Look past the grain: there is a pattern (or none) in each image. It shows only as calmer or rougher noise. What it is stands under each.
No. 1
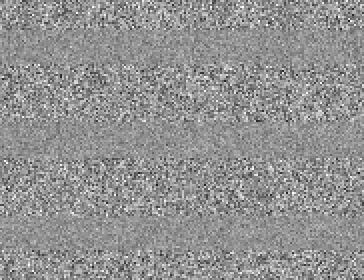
horizontal stripes
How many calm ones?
3
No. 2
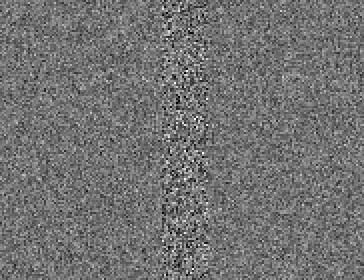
one vertical stripe
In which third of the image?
middle
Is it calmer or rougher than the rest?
rougher
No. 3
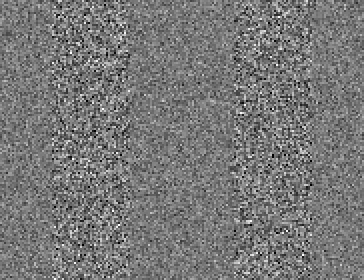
vertical stripes
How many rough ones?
2
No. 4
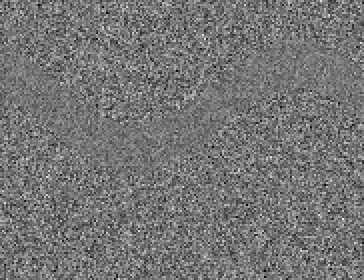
a wavy band
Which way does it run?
left to right
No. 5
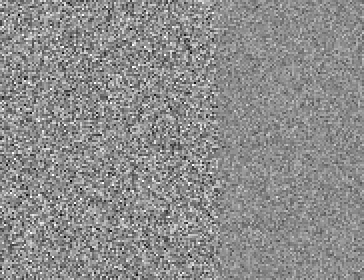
a sharp edge
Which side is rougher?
left
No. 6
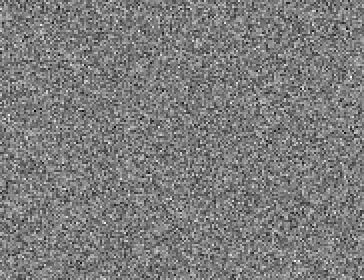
only noise
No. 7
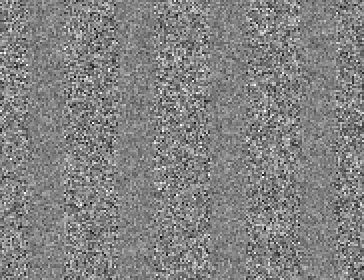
vertical stripes
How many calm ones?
4
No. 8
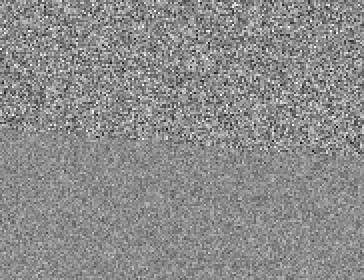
a sharp edge
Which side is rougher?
top
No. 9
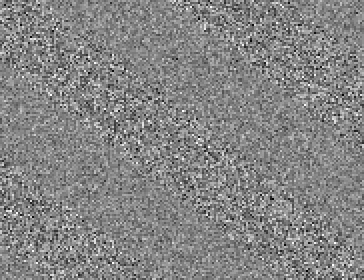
diagonal stripes
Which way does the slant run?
top left to bottom right
